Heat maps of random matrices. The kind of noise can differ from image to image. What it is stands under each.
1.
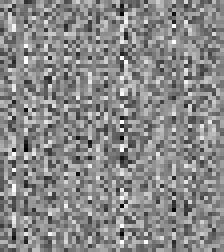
columns of uneven size
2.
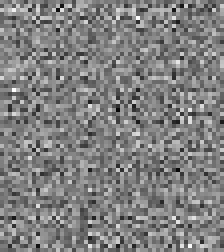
low rank plus noise
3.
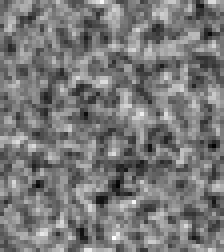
blotchy
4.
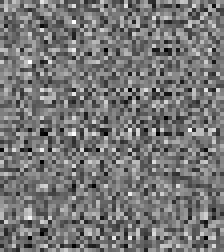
low rank plus noise
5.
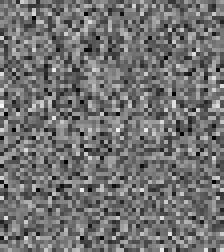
low rank plus noise
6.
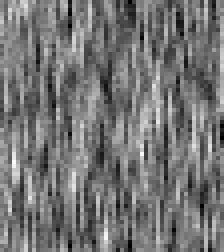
streaked along the columns
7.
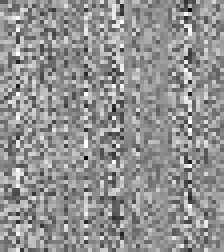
columns of uneven size
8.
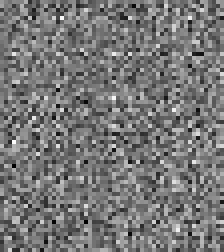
low rank plus noise
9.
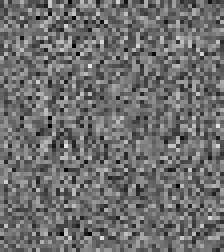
low rank plus noise
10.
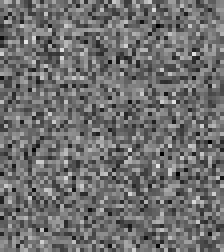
independent entries
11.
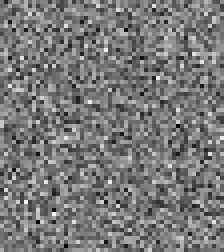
independent entries
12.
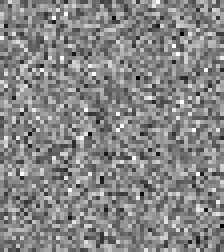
independent entries
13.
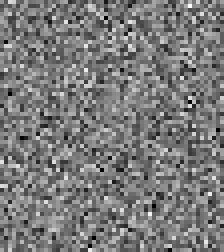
independent entries
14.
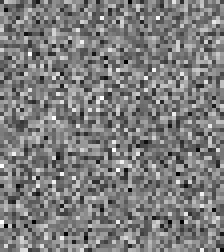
independent entries
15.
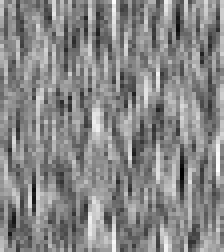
streaked along the columns
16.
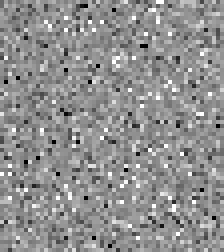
heavy tails
